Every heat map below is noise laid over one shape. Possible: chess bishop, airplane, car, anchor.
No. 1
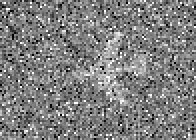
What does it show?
light airplane
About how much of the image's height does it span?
half
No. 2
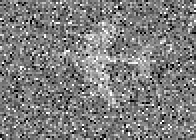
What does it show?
light airplane
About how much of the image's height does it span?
two thirds
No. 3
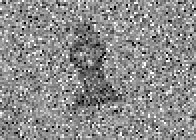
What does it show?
dark chess bishop
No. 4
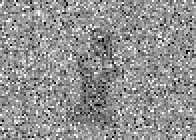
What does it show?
dark chess bishop
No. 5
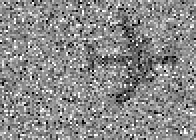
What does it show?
dark airplane
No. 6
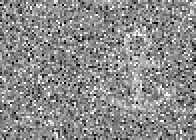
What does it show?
light anchor
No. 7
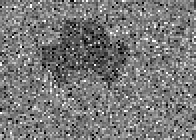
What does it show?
dark car
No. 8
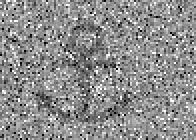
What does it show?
dark anchor
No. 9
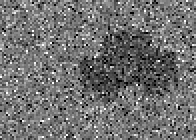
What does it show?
dark car
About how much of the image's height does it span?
half
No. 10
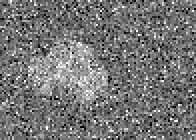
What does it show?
light car
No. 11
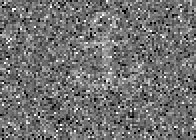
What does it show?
light anchor
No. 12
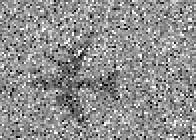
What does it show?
dark airplane
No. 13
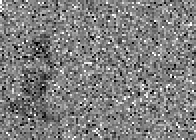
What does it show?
dark chess bishop
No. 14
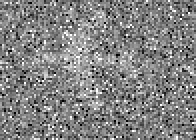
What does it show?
light airplane
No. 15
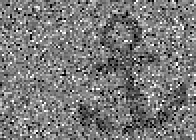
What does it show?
dark anchor
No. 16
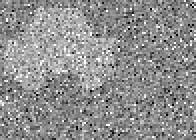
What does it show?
light car
